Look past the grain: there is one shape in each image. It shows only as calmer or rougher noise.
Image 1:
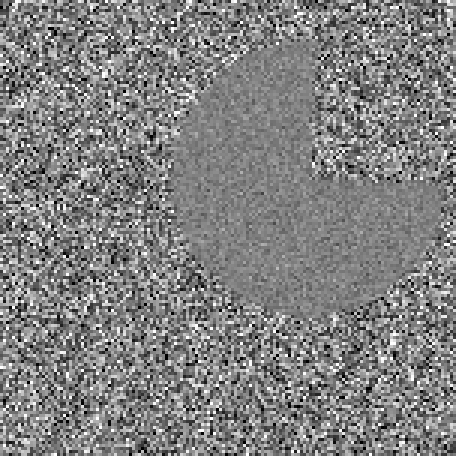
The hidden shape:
disc with a wedge cut out
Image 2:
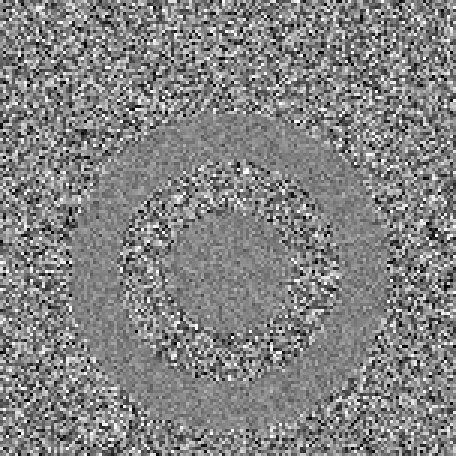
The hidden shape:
bullseye
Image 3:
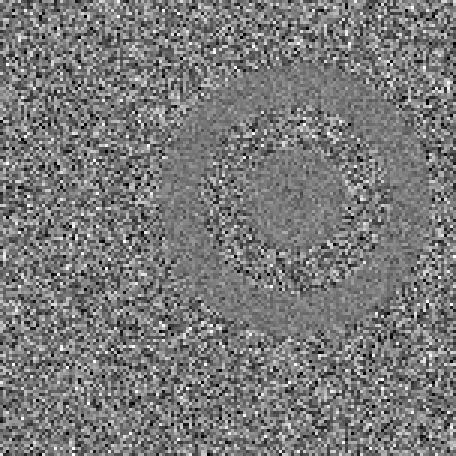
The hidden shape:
bullseye
